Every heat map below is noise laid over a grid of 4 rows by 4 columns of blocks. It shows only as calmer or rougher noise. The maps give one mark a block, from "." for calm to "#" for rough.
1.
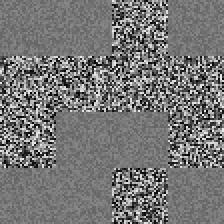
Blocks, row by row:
. . # .
# # # #
# . . #
. . # .
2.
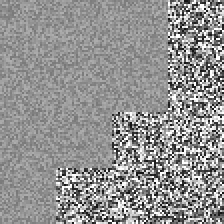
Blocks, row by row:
. . . #
. . . #
. . # #
. # # #
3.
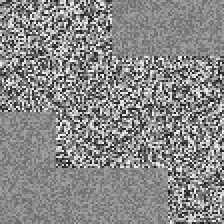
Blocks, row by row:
# # . .
# # # #
. # # #
. . . #
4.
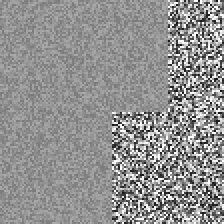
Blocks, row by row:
. . . #
. . . #
. . # #
. . # #
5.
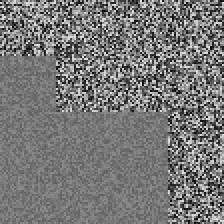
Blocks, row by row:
# # # #
. # # #
. . . #
. . . #
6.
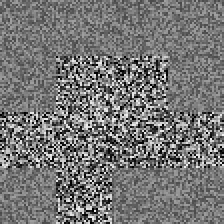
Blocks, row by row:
. . . .
. # # .
# # # #
. # . .
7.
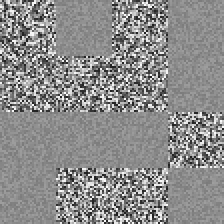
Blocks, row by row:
# . # .
# # # .
. . . #
. # # .
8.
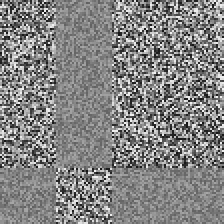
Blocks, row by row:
# . # #
# . # #
# . # #
. # . .
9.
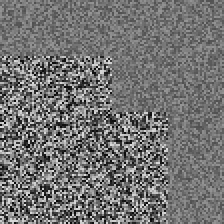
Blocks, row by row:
. . . .
# # . .
# # # .
# # # .
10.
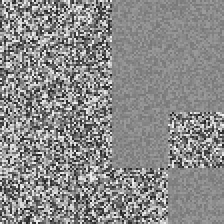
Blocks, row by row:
# # . .
# # . .
# # . #
# # # .
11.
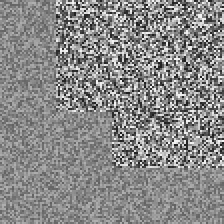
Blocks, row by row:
. # # #
. # # #
. . # #
. . . .
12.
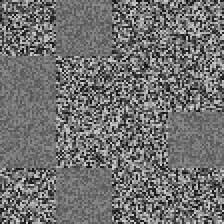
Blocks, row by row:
# . # #
. # # #
. # # .
# . # #
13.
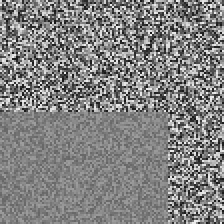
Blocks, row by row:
# # # #
# # # #
. . . #
. . . #
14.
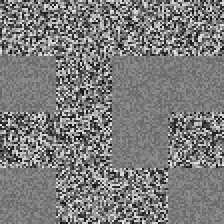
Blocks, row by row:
# # # #
. # . .
# # . #
. # # .
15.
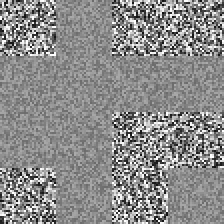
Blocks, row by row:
# . # #
. . . .
. . # #
# . # .
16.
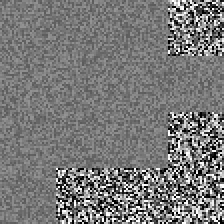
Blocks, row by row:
. . . #
. . . .
. . . #
. # # #
